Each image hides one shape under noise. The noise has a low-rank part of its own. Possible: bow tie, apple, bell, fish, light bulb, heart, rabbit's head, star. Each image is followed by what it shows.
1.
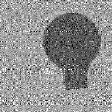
light bulb
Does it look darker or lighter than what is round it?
darker
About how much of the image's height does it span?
two thirds
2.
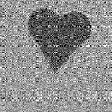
heart
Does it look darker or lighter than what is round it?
darker
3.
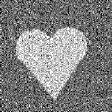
heart
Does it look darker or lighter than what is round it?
lighter
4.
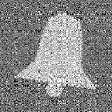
bell
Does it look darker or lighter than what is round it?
lighter
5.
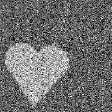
heart
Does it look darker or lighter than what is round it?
lighter
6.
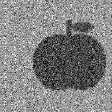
apple
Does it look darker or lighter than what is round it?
darker
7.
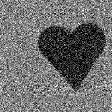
heart
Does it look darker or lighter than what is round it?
darker
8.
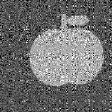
apple
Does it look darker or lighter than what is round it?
lighter
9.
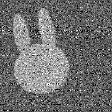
rabbit's head
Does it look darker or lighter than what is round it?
lighter
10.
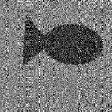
fish
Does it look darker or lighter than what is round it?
darker
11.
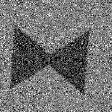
bow tie
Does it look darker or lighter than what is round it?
darker
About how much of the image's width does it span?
two thirds
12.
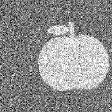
apple
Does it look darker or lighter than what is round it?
lighter
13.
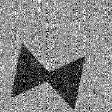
bow tie
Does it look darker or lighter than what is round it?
darker
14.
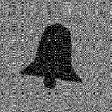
bell
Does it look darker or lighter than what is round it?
darker
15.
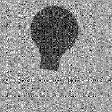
light bulb
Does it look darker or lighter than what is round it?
darker
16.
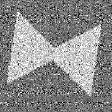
bow tie
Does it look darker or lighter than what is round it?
lighter
